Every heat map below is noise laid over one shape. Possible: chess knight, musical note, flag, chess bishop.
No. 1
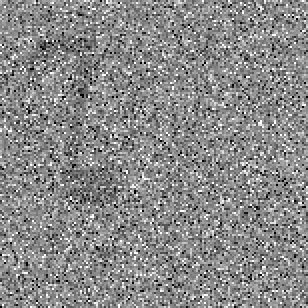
musical note
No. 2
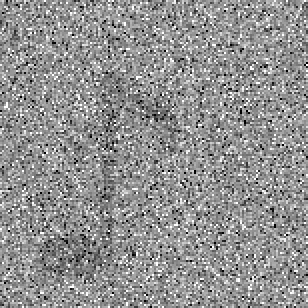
musical note
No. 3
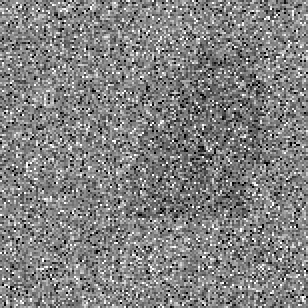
chess knight
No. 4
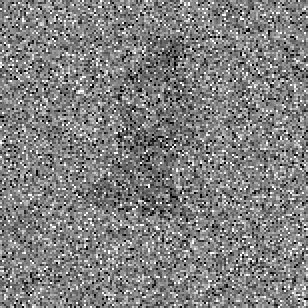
chess bishop
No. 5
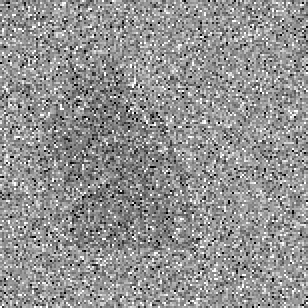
chess knight
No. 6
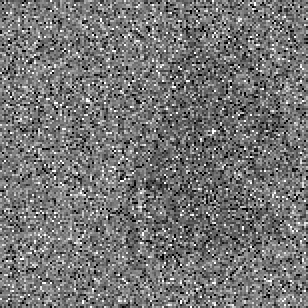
chess knight
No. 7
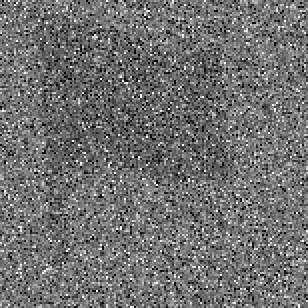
flag
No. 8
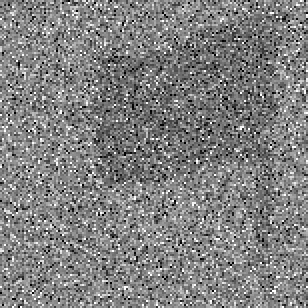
flag
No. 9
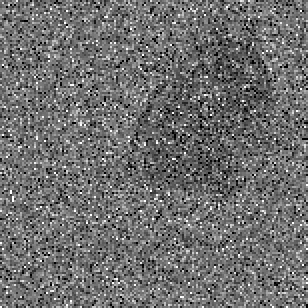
chess knight
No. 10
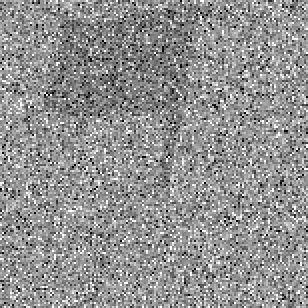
flag
